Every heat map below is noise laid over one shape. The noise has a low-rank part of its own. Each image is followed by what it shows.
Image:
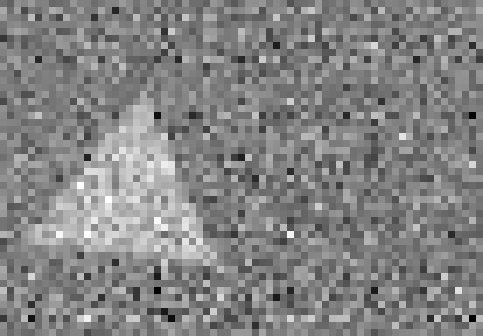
triangle
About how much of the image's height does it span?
half
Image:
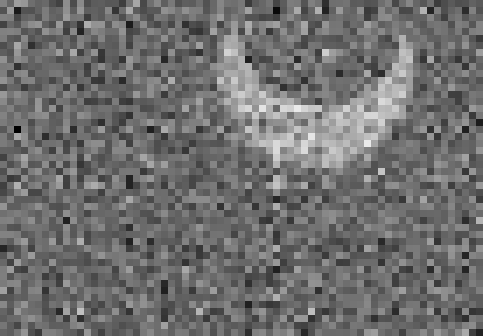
crescent
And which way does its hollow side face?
up
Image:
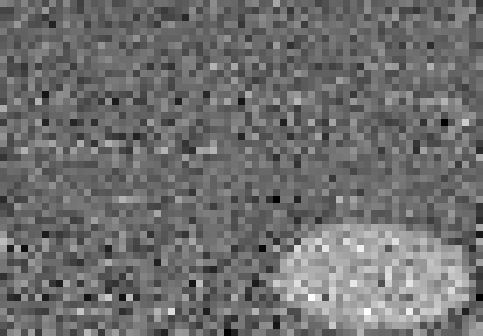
ellipse
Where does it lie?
bottom right
